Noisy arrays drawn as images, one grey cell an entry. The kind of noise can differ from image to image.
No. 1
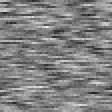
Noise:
streaked along the rows
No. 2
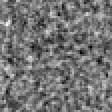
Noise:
blotchy
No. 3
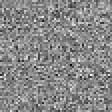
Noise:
low rank plus noise
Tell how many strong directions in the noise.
five to eight
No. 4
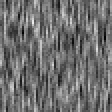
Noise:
streaked along the columns
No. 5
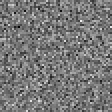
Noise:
independent entries
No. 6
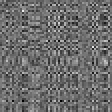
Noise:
low rank plus noise
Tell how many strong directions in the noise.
one
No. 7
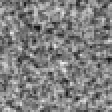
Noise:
blotchy
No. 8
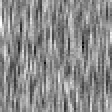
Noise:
streaked along the columns
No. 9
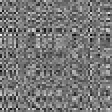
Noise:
low rank plus noise
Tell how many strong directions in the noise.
one
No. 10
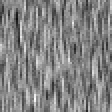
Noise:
streaked along the columns
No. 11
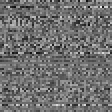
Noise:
rows of uneven size
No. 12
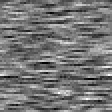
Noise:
streaked along the rows
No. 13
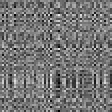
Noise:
low rank plus noise
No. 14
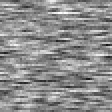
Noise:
streaked along the rows
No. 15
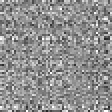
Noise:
low rank plus noise
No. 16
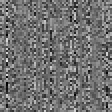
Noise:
columns of uneven size
